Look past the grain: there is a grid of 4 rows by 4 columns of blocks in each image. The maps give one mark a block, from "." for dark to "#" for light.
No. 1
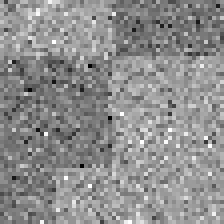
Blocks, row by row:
##..
..##
..##
.###
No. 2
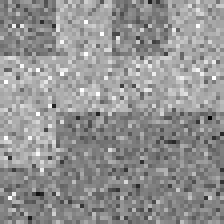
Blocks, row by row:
.#.#
####
#...
....
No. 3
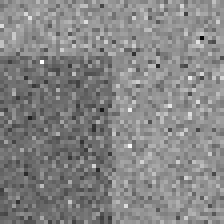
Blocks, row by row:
####
..##
..##
..##
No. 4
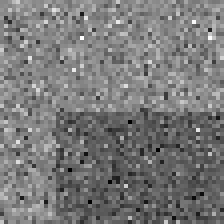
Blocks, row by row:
####
####
#...
#...
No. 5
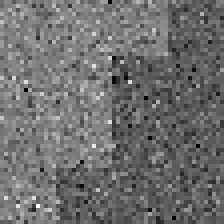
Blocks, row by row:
###.
##..
##..
#...
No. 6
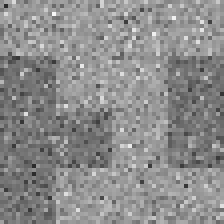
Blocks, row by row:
####
.##.
..#.
.###
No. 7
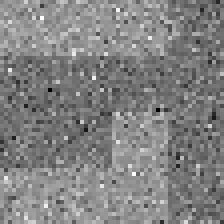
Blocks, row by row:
###.
....
..#.
###.
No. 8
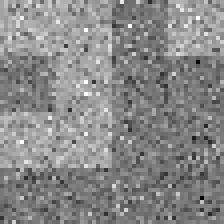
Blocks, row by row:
##.#
.#..
##..
....
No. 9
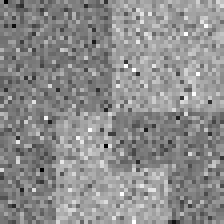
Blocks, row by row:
..##
..##
.#..
.##.
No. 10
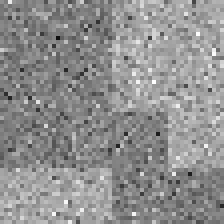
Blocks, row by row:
..##
..##
...#
##..
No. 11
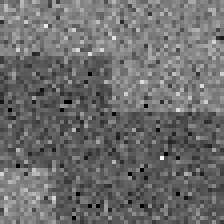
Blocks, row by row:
####
..##
....
#...
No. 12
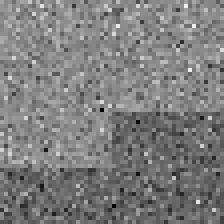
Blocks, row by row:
####
####
##..
....
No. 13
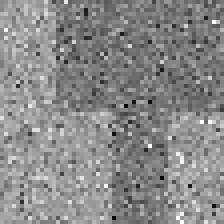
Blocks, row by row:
#...
#...
##.#
##.#
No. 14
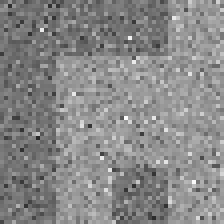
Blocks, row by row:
...#
.###
.###
.#.#
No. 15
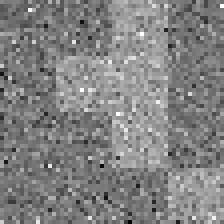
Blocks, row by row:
..#.
.##.
..#.
...#
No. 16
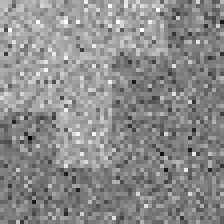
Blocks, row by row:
###.
##..
.#..
....
